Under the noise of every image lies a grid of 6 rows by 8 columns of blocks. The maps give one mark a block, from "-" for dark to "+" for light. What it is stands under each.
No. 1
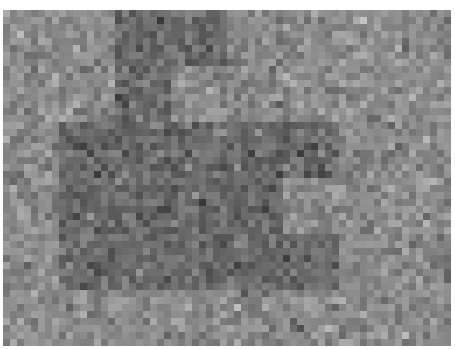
+ + - - + + + +
+ + - + + + + +
+ - - - - - + +
+ - - - - + + +
+ - - - - - + +
+ + + + + + + +
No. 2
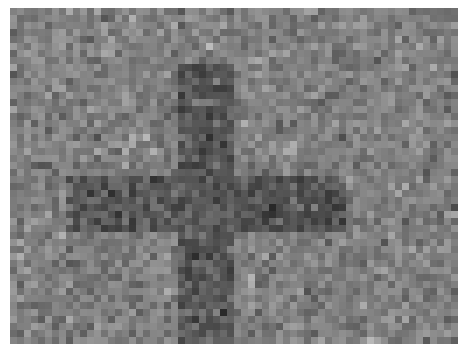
+ + + + + + + +
+ + + - + + + +
+ + + - + + + +
+ - - - - - + +
+ + + - + + + +
+ + + - + + + +
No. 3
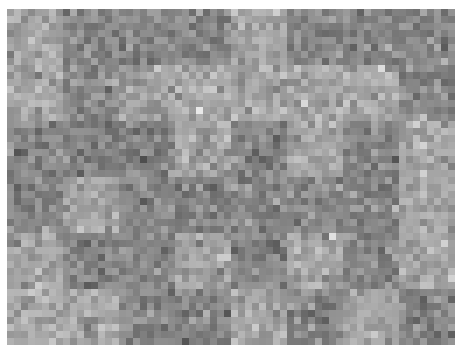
+ - - - + - - -
+ - + + + + + -
- - - + - + - +
- + - - - - - +
+ - - + - + - +
+ + - - + - + -
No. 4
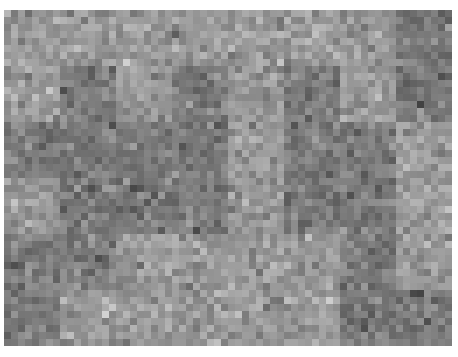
+ + + + + + + -
+ - + - + - + -
- - - - + - - +
+ - - - + - - +
- - + + + + - +
- + + + + + - -
